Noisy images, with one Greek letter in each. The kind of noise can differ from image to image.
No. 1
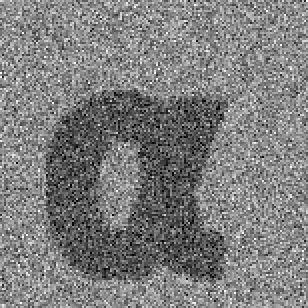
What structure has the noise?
independent entries
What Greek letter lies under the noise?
alpha
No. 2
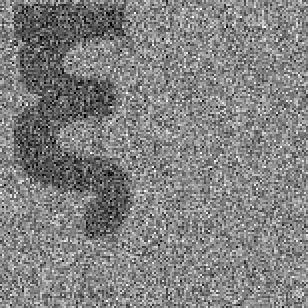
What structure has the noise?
low rank plus noise
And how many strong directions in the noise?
two
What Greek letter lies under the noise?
xi
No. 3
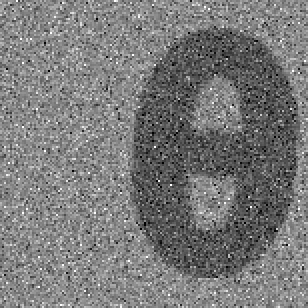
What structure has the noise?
heavy tails
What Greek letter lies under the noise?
theta
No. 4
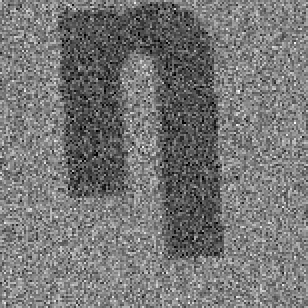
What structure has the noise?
low rank plus noise
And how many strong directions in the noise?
five to eight
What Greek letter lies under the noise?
eta
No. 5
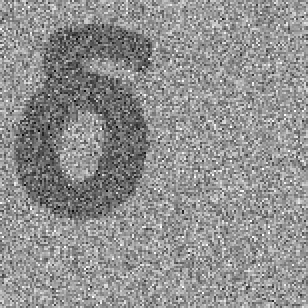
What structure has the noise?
low rank plus noise
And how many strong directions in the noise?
one
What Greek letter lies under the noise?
delta
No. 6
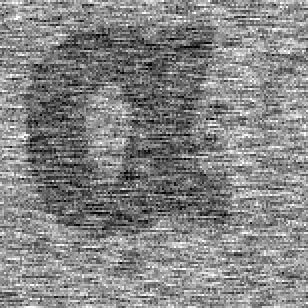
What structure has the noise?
streaked along the rows
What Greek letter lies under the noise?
alpha
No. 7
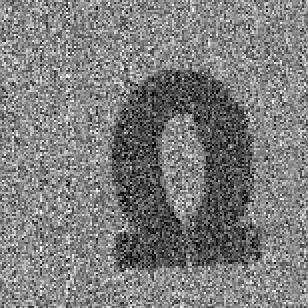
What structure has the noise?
columns of uneven size
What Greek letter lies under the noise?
omega
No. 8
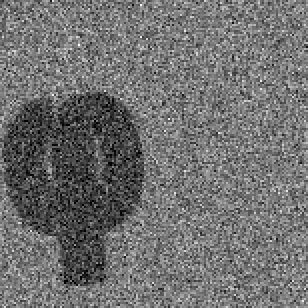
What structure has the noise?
independent entries
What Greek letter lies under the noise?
phi
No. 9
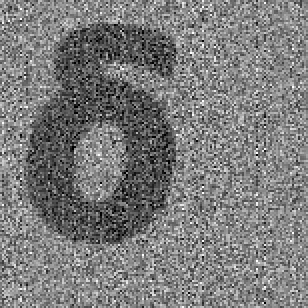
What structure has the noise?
columns of uneven size
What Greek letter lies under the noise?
delta
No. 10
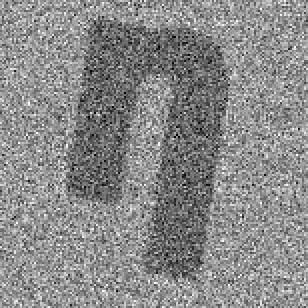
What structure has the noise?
low rank plus noise
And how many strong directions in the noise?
three or four
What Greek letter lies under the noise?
eta
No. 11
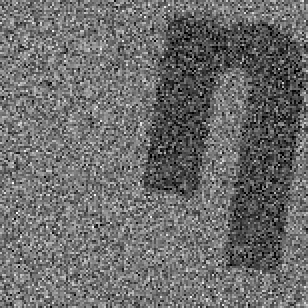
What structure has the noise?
low rank plus noise
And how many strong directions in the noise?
one
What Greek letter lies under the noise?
eta
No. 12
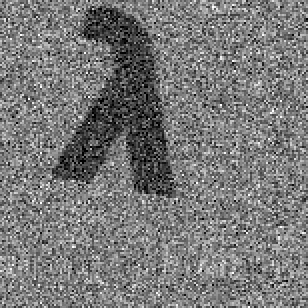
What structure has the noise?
low rank plus noise
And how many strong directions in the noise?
five to eight
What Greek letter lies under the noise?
lambda
